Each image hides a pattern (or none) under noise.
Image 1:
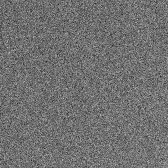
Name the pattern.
a smooth slope
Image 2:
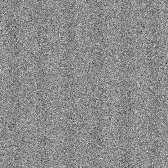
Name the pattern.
vertical stripes
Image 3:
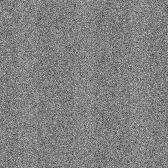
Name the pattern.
vertical stripes
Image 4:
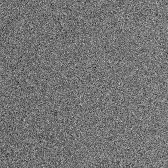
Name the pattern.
a smooth slope
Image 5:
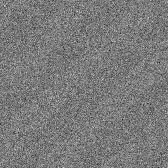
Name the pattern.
diagonal stripes
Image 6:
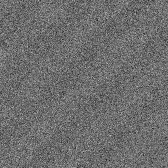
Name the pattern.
diagonal stripes
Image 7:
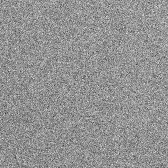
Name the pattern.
a smooth slope
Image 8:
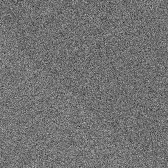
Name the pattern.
a sharp edge
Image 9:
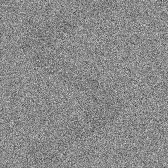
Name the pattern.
a wavy band
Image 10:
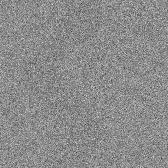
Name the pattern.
a wavy band
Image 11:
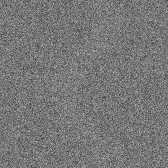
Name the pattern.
a wavy band
